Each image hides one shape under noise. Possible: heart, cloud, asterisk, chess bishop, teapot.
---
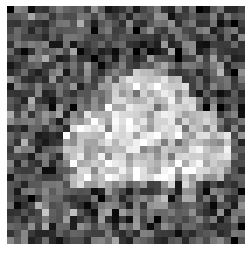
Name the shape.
cloud
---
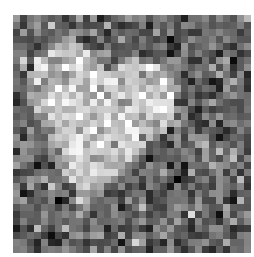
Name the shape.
heart
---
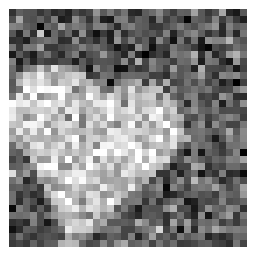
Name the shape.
heart
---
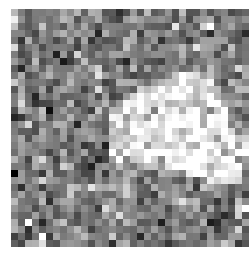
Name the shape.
cloud
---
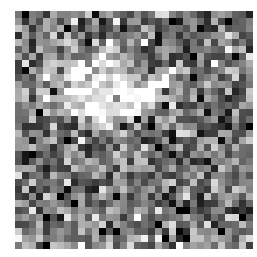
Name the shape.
teapot
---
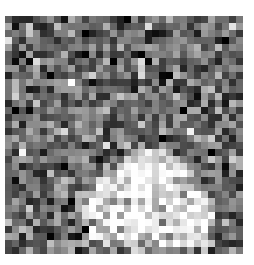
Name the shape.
cloud
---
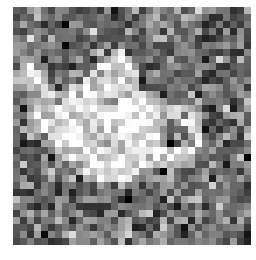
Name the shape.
teapot
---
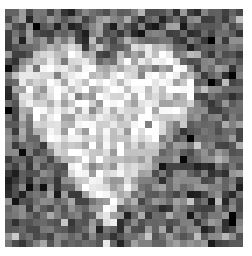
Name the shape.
heart
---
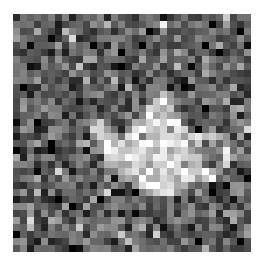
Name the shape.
teapot
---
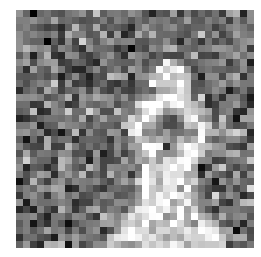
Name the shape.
chess bishop
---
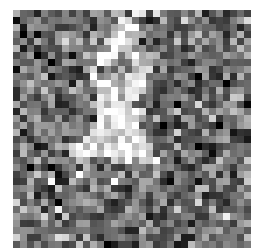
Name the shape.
chess bishop
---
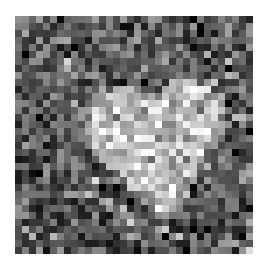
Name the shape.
heart
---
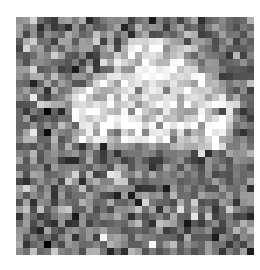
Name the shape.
cloud
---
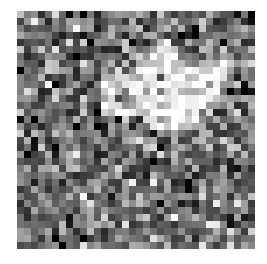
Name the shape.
teapot
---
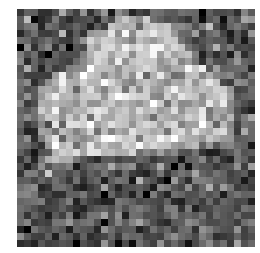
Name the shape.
cloud
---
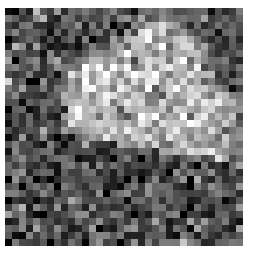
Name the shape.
cloud
